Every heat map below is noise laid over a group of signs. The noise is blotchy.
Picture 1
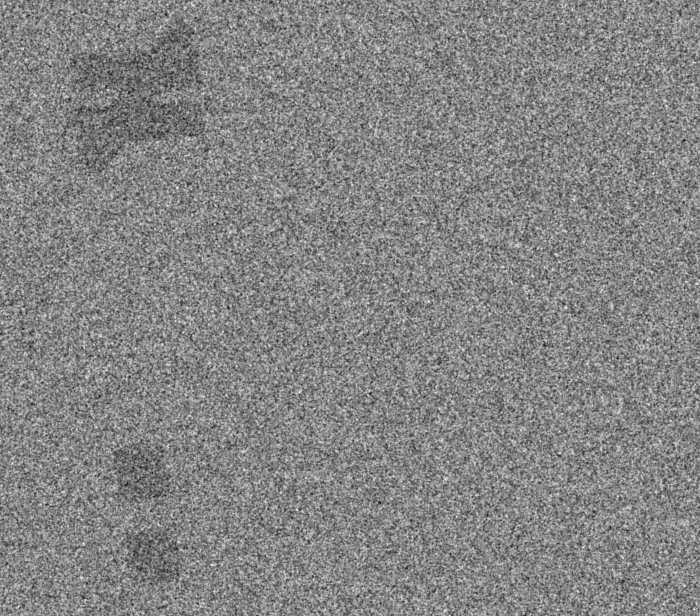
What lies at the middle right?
nothing
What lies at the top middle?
nothing
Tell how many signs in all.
2
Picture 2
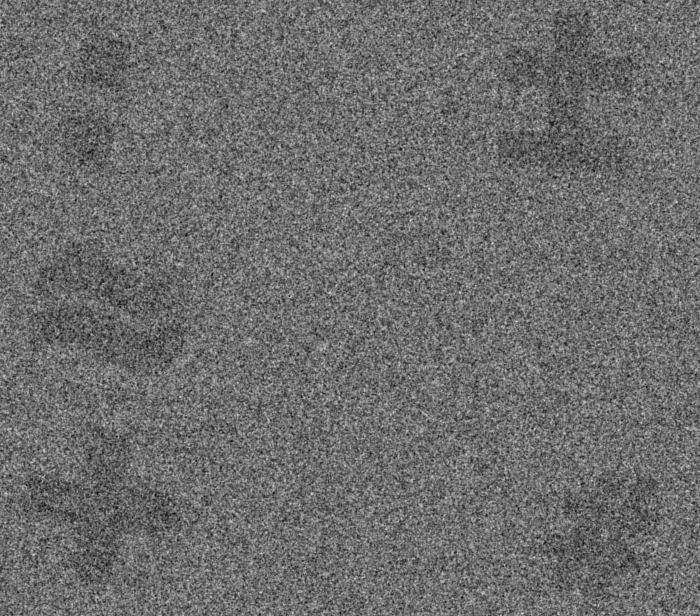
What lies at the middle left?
approximately sign
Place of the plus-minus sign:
top right
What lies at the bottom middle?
nothing
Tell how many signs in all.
5
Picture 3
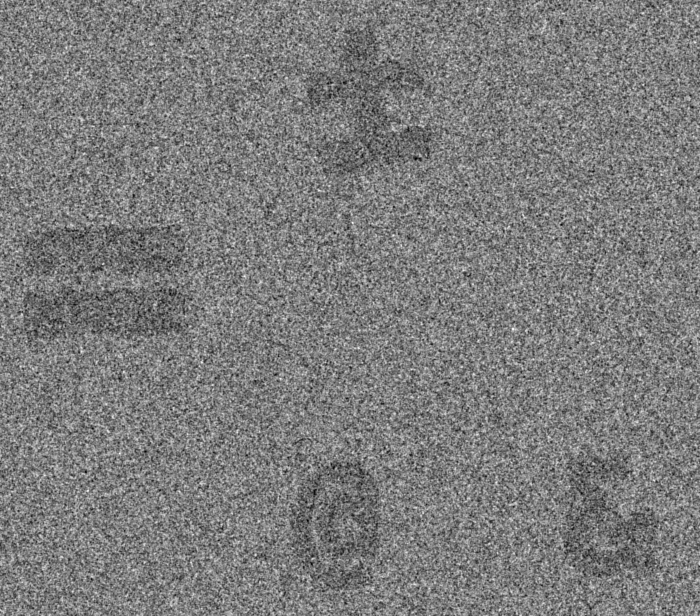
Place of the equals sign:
middle left
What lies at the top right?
nothing
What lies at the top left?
nothing
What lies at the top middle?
plus-minus sign
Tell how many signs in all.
4
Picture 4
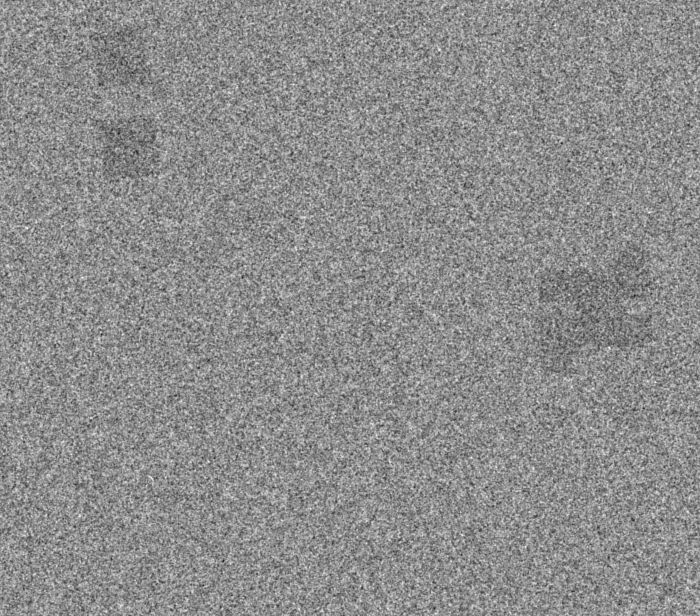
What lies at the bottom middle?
nothing
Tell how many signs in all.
2
